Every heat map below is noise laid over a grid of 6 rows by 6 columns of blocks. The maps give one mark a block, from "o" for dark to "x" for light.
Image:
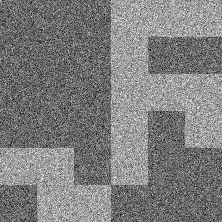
o o o x x x
o o o x o o
o o o x x x
o o o x o x
x x o x o o
o x x o o o
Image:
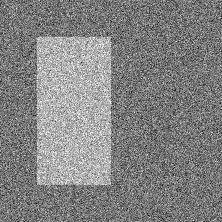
o o o o o o
o x x o o o
o x x o o o
o x x o o o
o x x o o o
o o o o o o
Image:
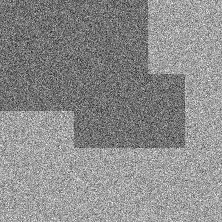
o o o o x x
o o o o x x
o o o o o x
x x o o o x
x x x x x x
x x x x x x
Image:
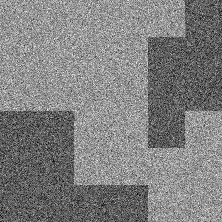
x x x x x o
x x x x o o
x x x x o o
o o x x o x
o o x x x x
o o o o x x
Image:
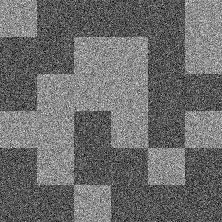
x o o o o x
o o x x o x
o x x x o o
x x o x o x
o x o o x o
o o x o o o
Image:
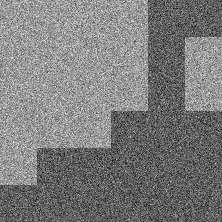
x x x x o o
x x x x o x
x x x x o x
x x x o o o
x o o o o o
o o o o o o
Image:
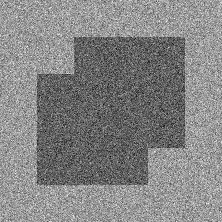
x x x x x x
x x o o o x
x o o o o x
x o o o o x
x o o o x x
x x x x x x
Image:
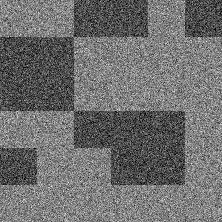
x x o o x o
o o x x x x
o o x x x x
x x o o o x
o x x o o x
x x x x x x
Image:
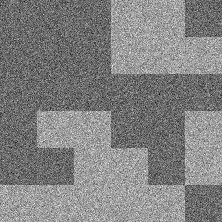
o o o x x o
o o o x x x
o o o o o o
o x x o o x
o o x x o x
x x x x x o
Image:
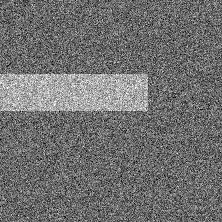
o o o o o o
o o o o o o
x x x x o o
o o o o o o
o o o o o o
o o o o o o
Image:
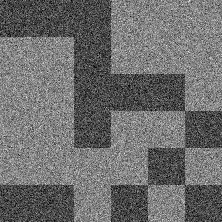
o o o x x x
x x o x x x
x x o o o x
x x o x x o
x x x x o x
o o x o x o
